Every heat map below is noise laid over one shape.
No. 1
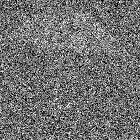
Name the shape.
umbrella
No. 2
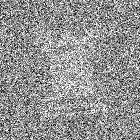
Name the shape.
chess rook
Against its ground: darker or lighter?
lighter
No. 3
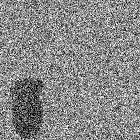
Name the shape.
footprint
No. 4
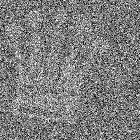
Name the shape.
chess queen
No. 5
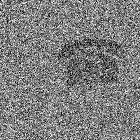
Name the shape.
telephone
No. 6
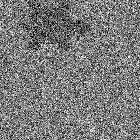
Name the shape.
turtle
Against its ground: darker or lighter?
darker
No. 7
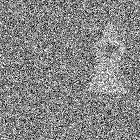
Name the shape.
chess bishop
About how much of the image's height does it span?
half
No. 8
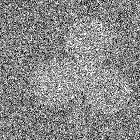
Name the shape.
club
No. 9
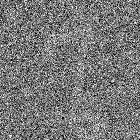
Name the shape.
musical note
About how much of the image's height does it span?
nearly all
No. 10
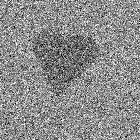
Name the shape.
heart
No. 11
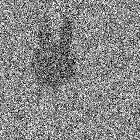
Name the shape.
rabbit's head
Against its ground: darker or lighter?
darker
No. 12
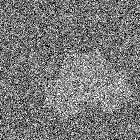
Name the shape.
car
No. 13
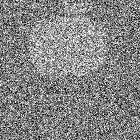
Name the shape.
apple
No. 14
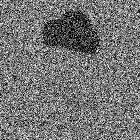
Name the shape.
cloud
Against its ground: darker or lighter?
darker
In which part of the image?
top middle
